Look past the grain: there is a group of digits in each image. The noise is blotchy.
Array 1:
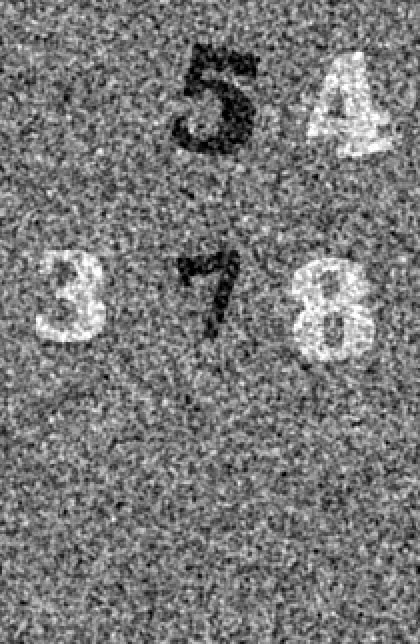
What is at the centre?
7
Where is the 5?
top middle
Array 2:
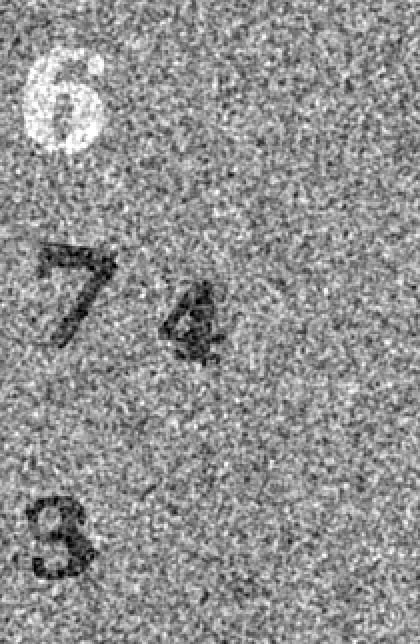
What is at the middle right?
nothing
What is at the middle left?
7
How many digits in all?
4
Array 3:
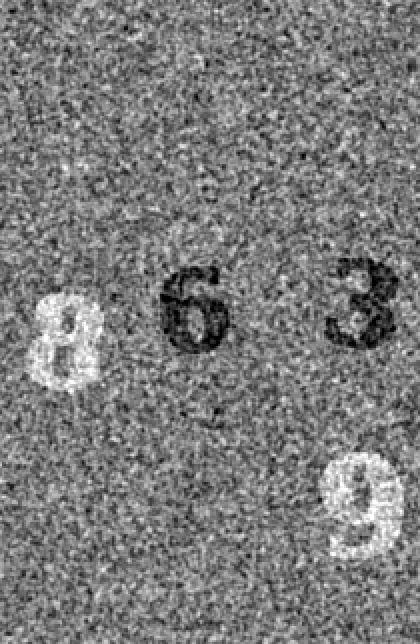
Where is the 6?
centre
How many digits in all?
4
